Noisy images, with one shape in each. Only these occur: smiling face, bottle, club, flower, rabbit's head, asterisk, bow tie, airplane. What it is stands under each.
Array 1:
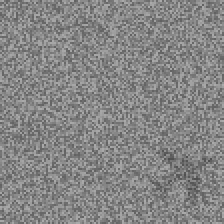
airplane
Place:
bottom right
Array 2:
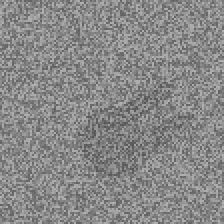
rabbit's head
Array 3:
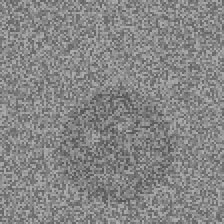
smiling face
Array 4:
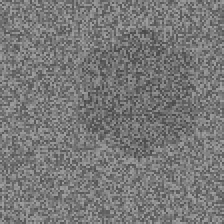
flower
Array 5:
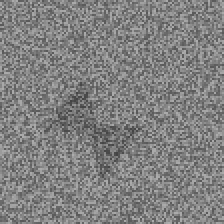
bow tie
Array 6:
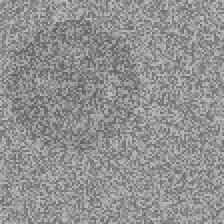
smiling face
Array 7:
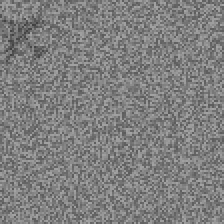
airplane
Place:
top left
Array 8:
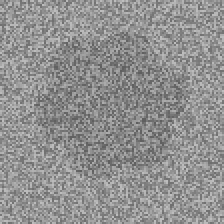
flower
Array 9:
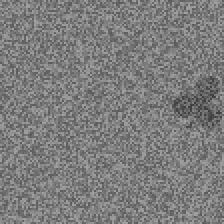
club
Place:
middle right
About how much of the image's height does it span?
a quarter
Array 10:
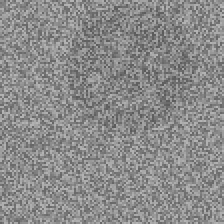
smiling face
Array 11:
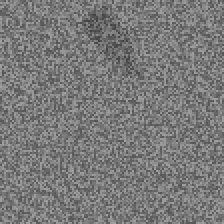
bottle
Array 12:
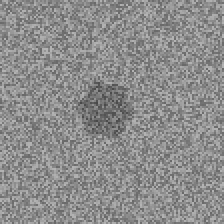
flower
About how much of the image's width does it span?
a quarter
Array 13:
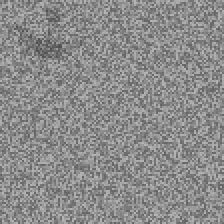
airplane
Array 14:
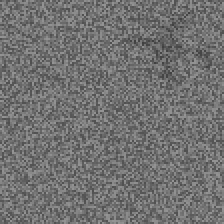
airplane
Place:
top right
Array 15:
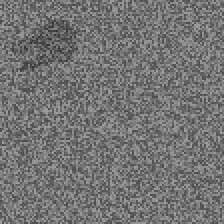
rabbit's head
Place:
top left
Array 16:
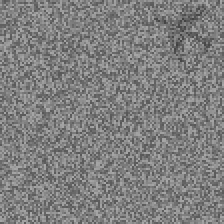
airplane
